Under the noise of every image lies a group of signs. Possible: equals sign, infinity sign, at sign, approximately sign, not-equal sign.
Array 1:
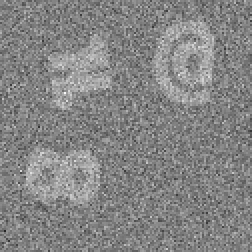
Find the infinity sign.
bottom left
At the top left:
not-equal sign
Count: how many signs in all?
3
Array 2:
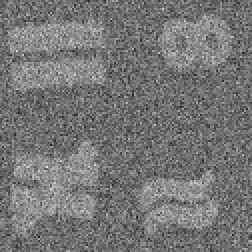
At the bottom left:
not-equal sign
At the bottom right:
approximately sign
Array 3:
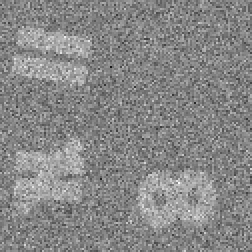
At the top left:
equals sign
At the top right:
nothing
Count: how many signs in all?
3
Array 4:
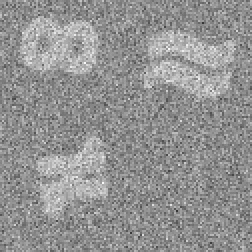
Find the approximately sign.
top right
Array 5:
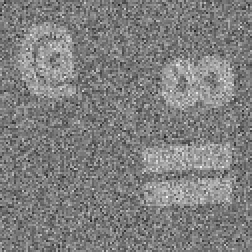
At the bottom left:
nothing
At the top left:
at sign
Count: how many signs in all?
3
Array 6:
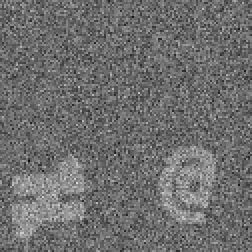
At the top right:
nothing
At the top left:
nothing
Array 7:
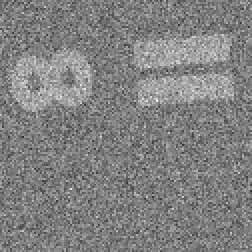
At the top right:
equals sign
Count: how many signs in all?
2
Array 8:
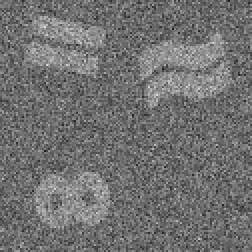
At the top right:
approximately sign
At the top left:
equals sign
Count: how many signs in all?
3
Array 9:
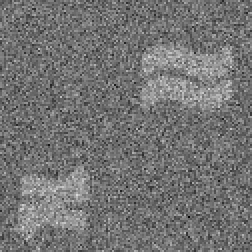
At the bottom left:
not-equal sign
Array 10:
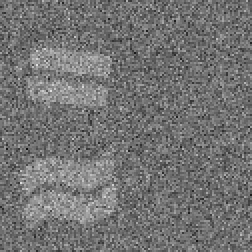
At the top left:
equals sign
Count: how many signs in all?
2
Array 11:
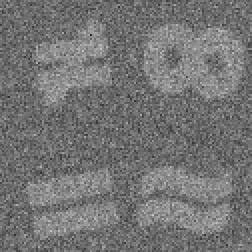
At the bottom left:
equals sign
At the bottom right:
approximately sign
